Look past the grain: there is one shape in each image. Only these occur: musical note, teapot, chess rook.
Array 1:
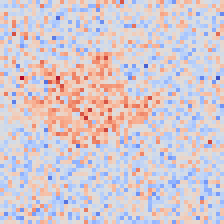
red teapot
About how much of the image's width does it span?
two thirds
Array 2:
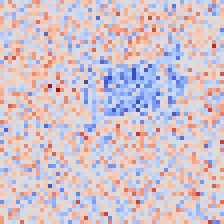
blue chess rook
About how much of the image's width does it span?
half
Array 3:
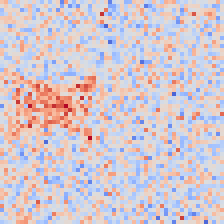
red chess rook, middle left
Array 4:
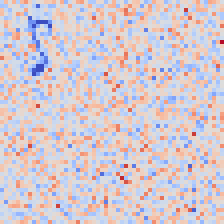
blue musical note, top left
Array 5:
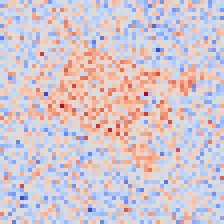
red chess rook
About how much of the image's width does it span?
nearly all
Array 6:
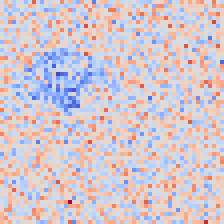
blue teapot
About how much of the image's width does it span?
half
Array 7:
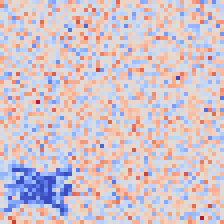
blue chess rook, bottom left
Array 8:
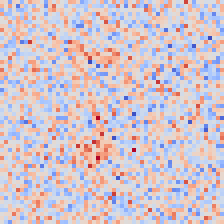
red musical note
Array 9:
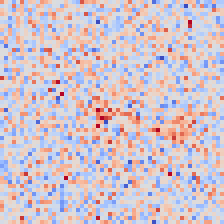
red musical note
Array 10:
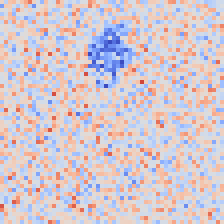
blue teapot, top middle
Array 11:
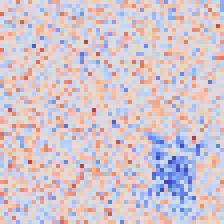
blue chess rook, bottom right
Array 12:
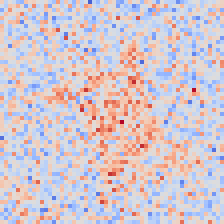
red chess rook
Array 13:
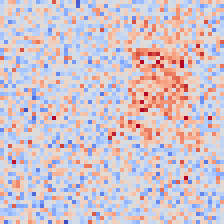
red chess rook
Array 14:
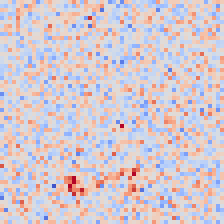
red musical note, bottom middle
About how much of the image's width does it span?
a third
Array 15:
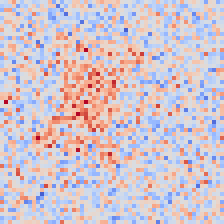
red chess rook
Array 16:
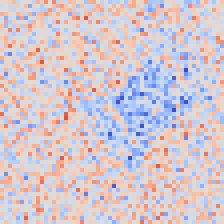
blue chess rook
